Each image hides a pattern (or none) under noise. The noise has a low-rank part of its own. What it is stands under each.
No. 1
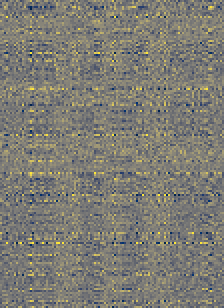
bands of rows crossing bands of columns
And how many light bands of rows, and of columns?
3 and 3
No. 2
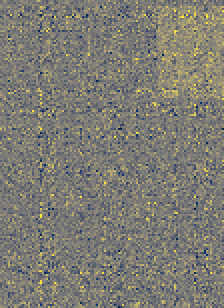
one block
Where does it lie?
top right
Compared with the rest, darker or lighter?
lighter
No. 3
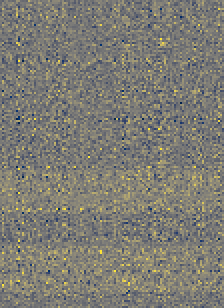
bands of rows
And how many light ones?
2
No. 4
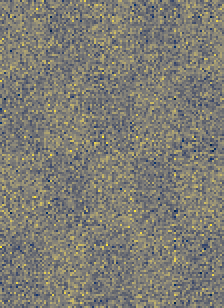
a checkerboard
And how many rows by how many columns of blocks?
4 by 5
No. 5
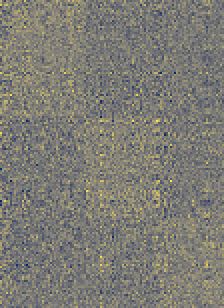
blocks along the diagonal
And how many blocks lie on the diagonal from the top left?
3
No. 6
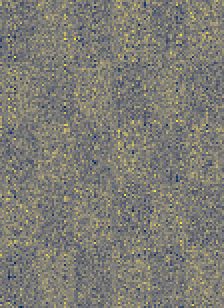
a checkerboard
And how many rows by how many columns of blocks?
5 by 6
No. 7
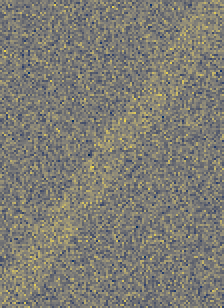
a diagonal band
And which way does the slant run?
bottom left to top right
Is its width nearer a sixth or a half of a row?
a sixth
